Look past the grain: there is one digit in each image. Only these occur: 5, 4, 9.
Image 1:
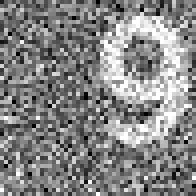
light 9
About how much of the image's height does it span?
two thirds
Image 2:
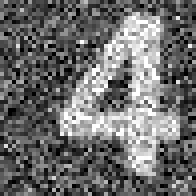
light 4
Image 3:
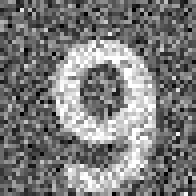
light 9
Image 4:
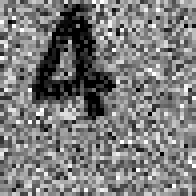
dark 4
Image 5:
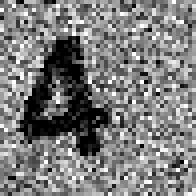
dark 4
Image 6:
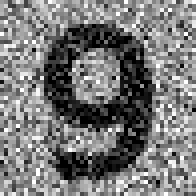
dark 9
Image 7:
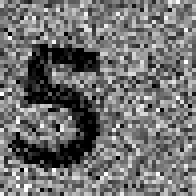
dark 5
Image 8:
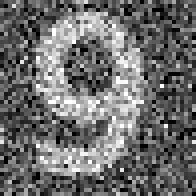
light 9
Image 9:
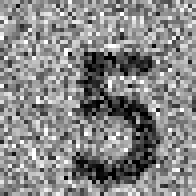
dark 5
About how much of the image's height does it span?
two thirds
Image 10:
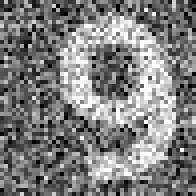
light 9
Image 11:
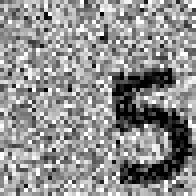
dark 5
